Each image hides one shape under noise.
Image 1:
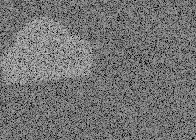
cloud
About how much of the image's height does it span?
half
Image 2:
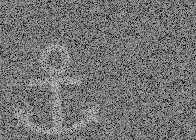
anchor
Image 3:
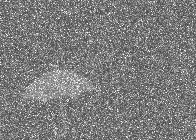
umbrella
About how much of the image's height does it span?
half
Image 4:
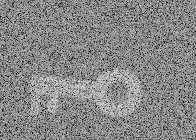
key
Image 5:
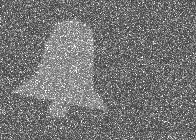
bell
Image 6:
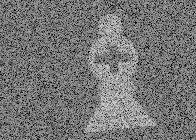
chess bishop
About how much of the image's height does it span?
nearly all
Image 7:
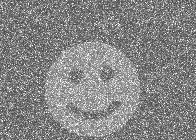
smiling face
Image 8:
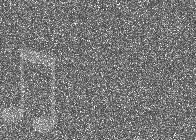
pair of musical notes
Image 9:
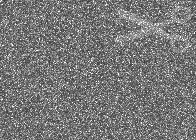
pair of scissors
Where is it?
top right
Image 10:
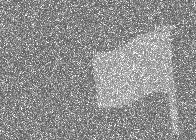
flag
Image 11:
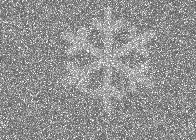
snowflake
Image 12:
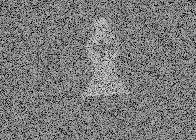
chess bishop
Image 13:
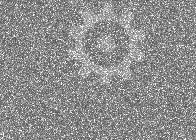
gear
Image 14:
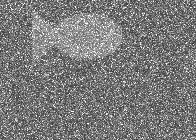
fish
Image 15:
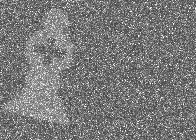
chess bishop
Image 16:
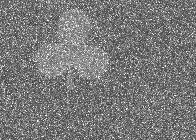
club
